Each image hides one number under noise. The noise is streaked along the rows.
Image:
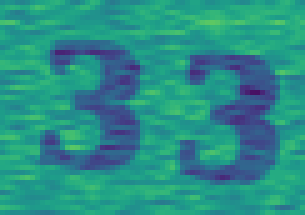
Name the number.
33
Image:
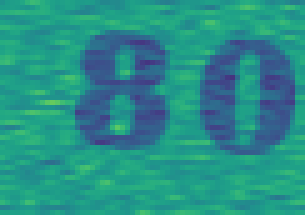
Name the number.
80
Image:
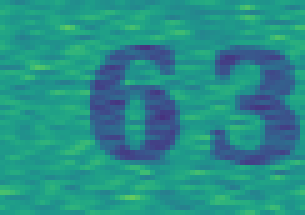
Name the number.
63
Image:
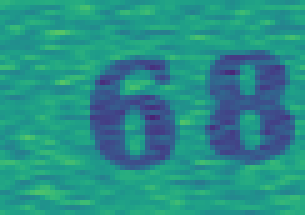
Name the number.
68
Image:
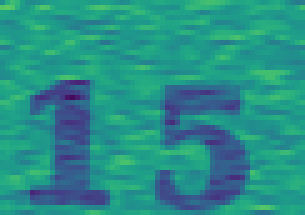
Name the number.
15
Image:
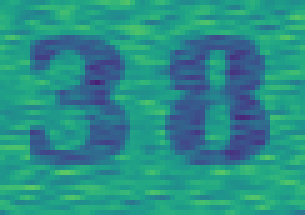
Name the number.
38
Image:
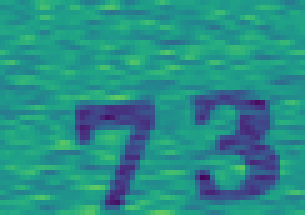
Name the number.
73
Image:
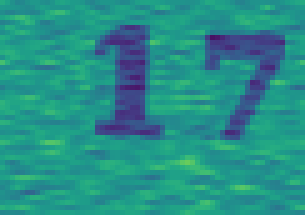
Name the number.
17
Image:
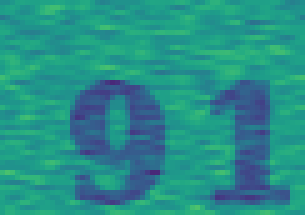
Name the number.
91
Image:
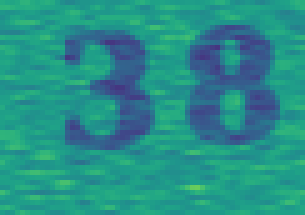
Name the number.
38
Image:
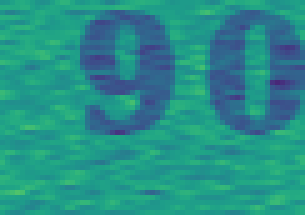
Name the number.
90
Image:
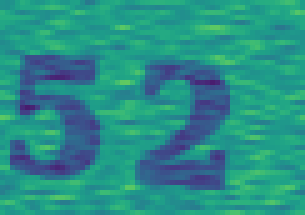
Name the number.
52
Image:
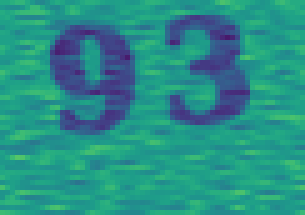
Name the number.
93
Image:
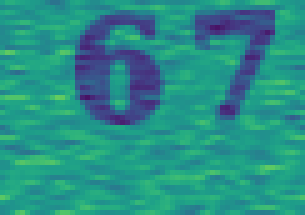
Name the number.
67
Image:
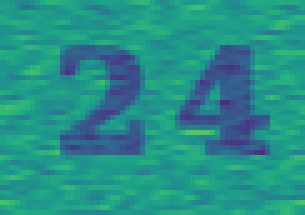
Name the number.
24
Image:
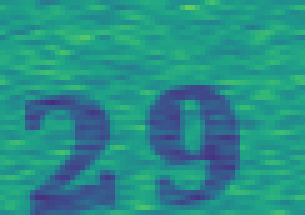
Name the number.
29
